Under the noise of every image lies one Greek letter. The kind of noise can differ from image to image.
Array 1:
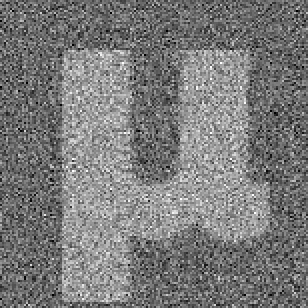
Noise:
low rank plus noise
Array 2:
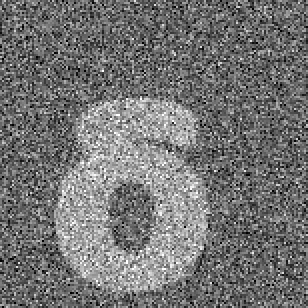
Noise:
independent entries
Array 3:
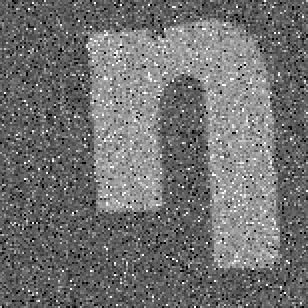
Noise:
heavy tails
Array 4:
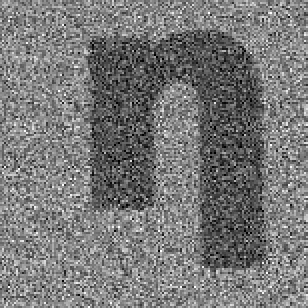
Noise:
low rank plus noise
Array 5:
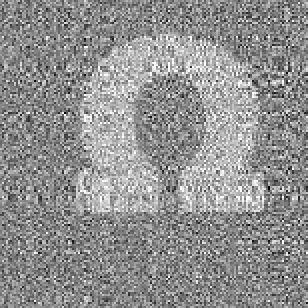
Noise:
low rank plus noise
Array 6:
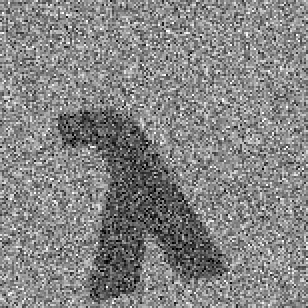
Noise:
independent entries
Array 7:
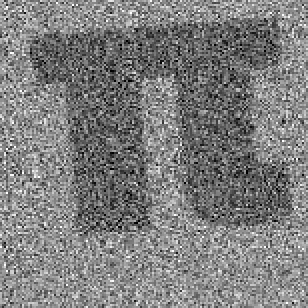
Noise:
low rank plus noise
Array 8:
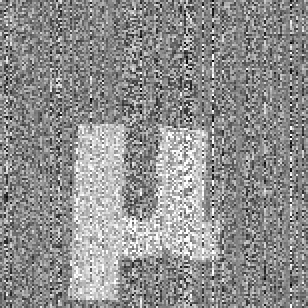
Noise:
columns of uneven size
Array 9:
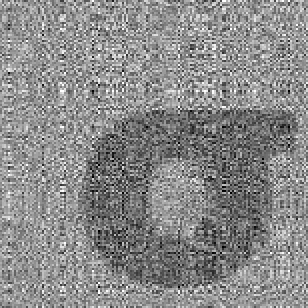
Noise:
low rank plus noise
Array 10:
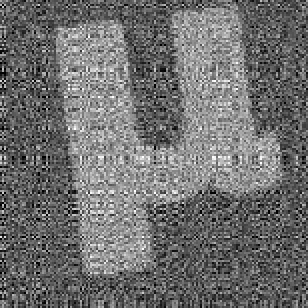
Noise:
low rank plus noise
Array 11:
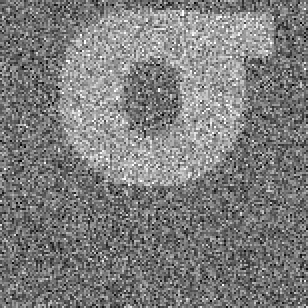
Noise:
independent entries
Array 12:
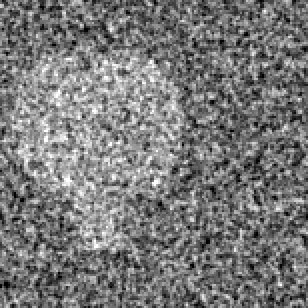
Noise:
blotchy
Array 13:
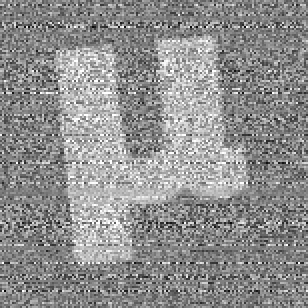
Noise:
rows of uneven size
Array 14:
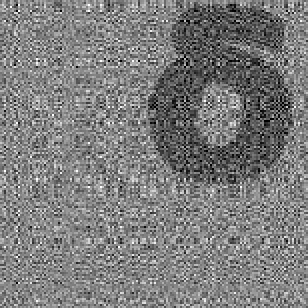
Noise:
low rank plus noise
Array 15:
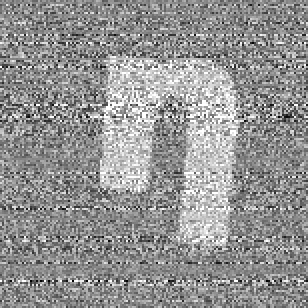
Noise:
rows of uneven size
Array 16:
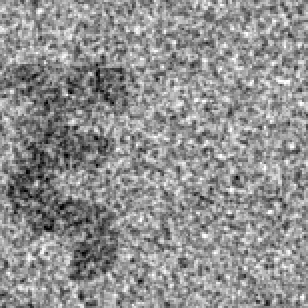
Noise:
blotchy
